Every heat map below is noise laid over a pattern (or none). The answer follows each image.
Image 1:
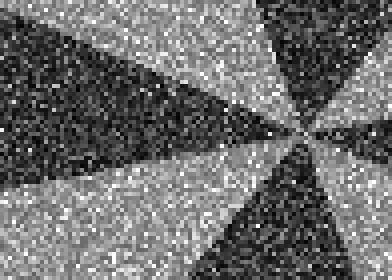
spokes from one point
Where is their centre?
middle right
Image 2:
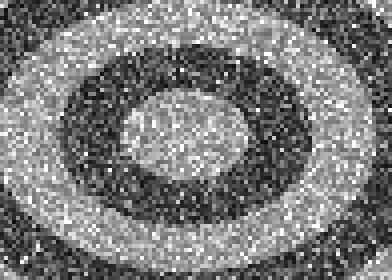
rings round one point
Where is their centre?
centre
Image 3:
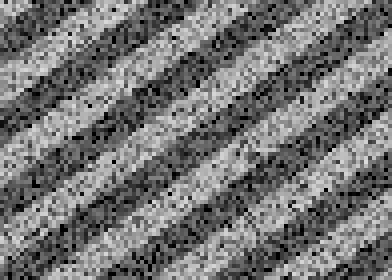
diagonal stripes
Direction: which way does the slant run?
bottom left to top right
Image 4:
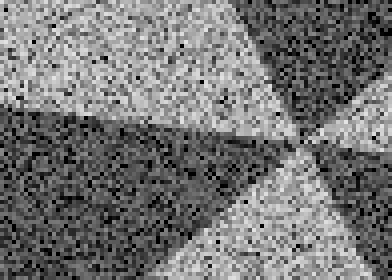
spokes from one point
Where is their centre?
middle right
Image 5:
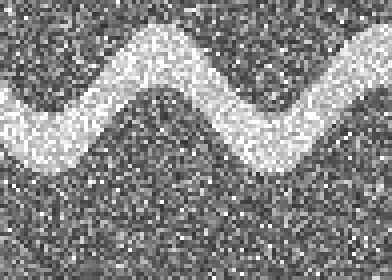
a wavy band
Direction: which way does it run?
left to right
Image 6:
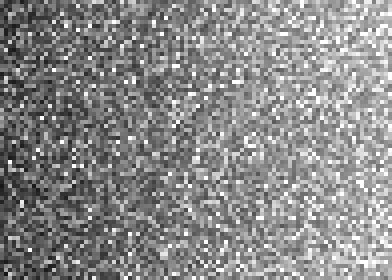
a smooth slope
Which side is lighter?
right
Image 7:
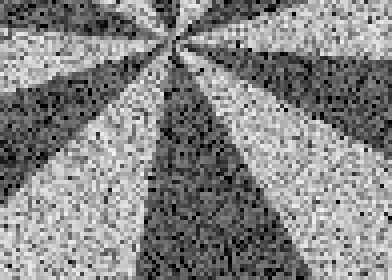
spokes from one point
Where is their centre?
top middle
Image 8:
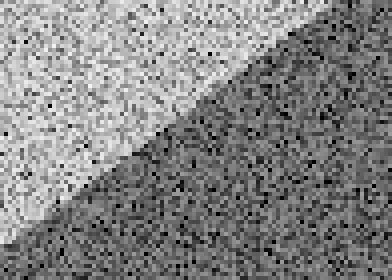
a sharp edge
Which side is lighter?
top left
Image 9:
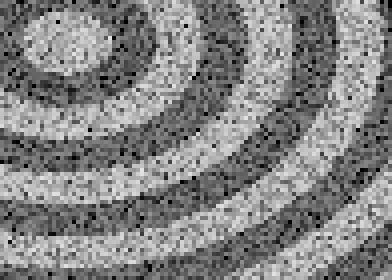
rings round one point
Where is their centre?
top left
